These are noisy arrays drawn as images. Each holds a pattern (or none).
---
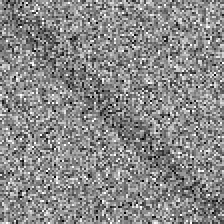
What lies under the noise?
a diagonal band
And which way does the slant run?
top left to bottom right
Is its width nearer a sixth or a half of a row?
a sixth
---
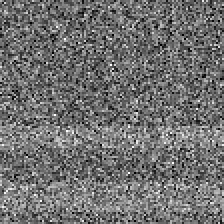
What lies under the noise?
bands of rows
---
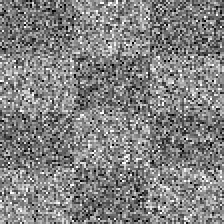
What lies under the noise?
a checkerboard
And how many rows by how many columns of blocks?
4 by 3
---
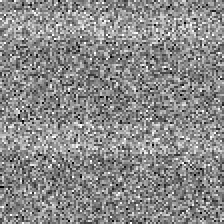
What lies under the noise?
bands of rows
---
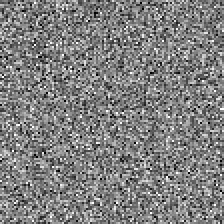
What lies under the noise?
only noise
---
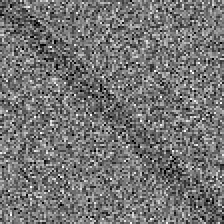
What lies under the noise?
a diagonal band
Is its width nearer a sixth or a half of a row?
a sixth
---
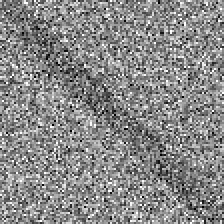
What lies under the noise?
a diagonal band
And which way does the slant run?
top left to bottom right
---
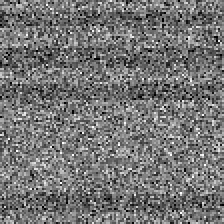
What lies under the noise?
bands of rows
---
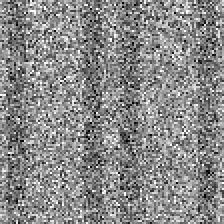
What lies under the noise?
bands of columns
